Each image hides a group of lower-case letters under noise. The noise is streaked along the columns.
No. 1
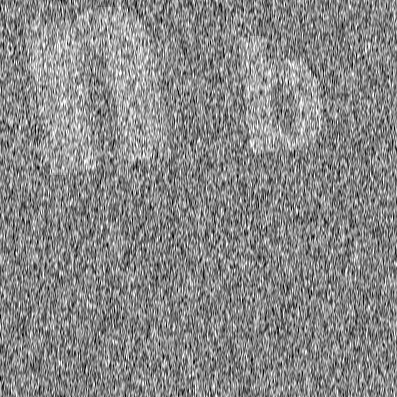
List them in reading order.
top left: n; top right: b
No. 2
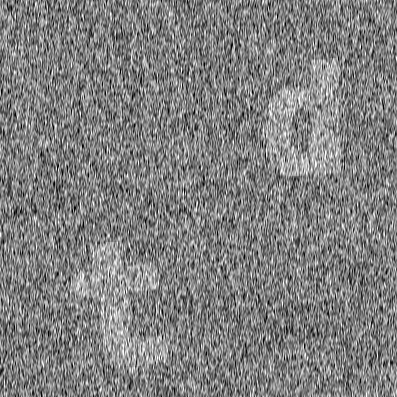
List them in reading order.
top right: d; bottom left: t
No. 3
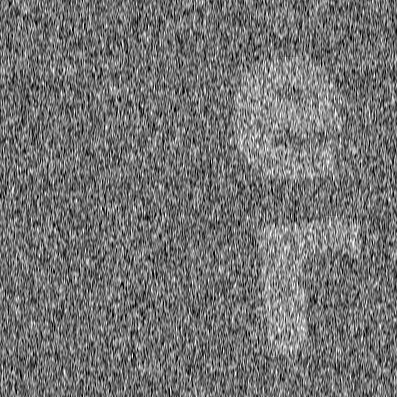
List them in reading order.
top right: e; bottom right: r
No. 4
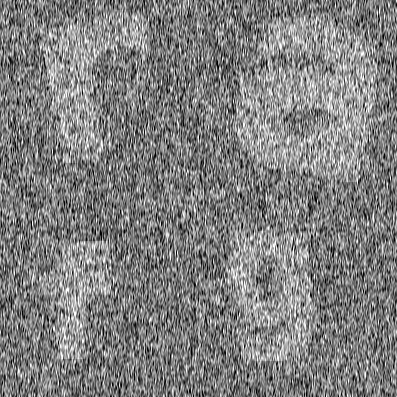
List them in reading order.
top left: r; top right: a; bottom left: f; bottom right: g
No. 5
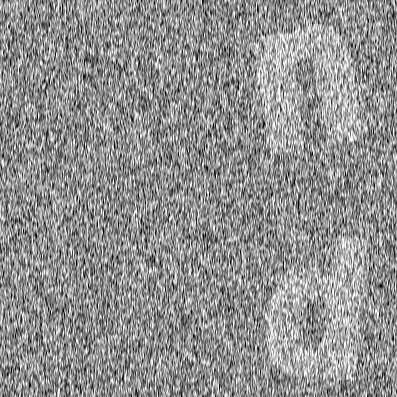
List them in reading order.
top right: n; bottom right: d
